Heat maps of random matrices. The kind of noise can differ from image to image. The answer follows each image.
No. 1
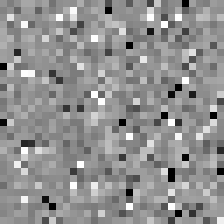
heavy tails
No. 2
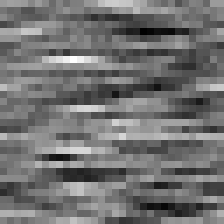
streaked along the rows
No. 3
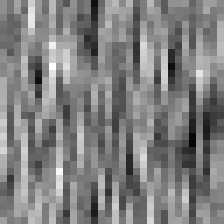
streaked along the columns
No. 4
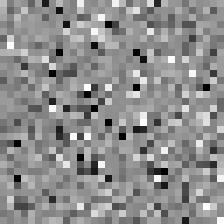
heavy tails
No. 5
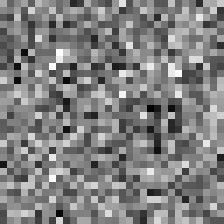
low rank plus noise
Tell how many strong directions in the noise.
five to eight
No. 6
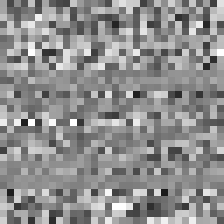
rows of uneven size
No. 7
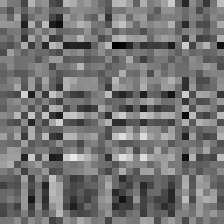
low rank plus noise
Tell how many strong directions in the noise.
one
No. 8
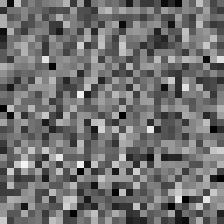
low rank plus noise
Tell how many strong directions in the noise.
five to eight
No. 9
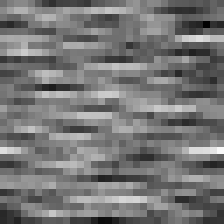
streaked along the rows
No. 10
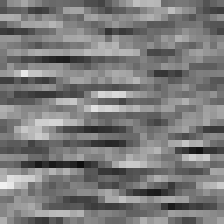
streaked along the rows
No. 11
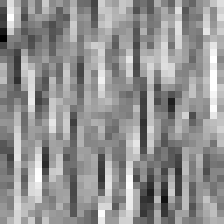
streaked along the columns
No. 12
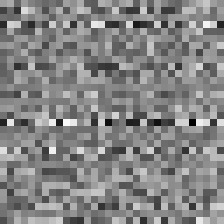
rows of uneven size
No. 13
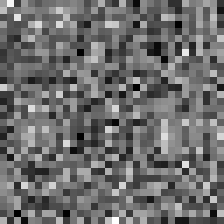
low rank plus noise
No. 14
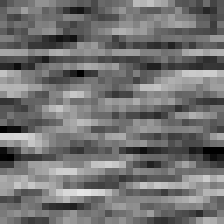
streaked along the rows
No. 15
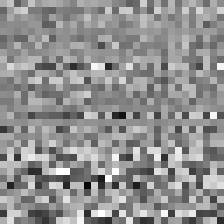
rows of uneven size
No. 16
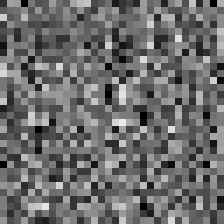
low rank plus noise
